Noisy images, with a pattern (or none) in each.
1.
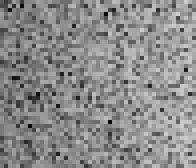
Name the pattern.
a smooth slope
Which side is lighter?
right
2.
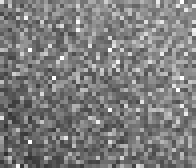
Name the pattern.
a smooth slope
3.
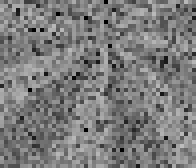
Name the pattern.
spokes from one point
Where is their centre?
top middle
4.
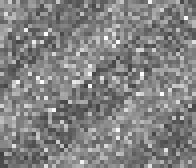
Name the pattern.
diagonal stripes
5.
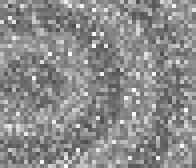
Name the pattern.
rings round one point
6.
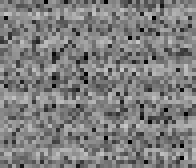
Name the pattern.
horizontal stripes
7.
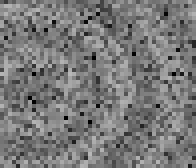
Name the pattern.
rings round one point
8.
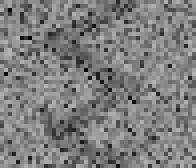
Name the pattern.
a wavy band
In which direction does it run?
top to bottom
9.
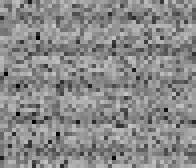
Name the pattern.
horizontal stripes
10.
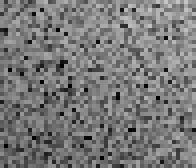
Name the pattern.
a smooth slope
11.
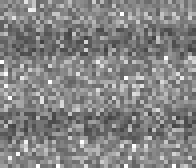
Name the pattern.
horizontal stripes
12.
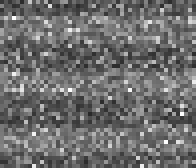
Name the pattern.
horizontal stripes
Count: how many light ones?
3
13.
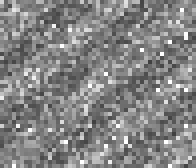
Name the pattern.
diagonal stripes
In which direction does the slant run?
bottom left to top right
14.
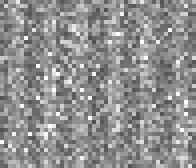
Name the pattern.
vertical stripes
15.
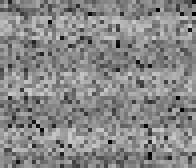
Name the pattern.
horizontal stripes
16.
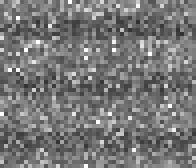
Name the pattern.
horizontal stripes
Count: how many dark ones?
3
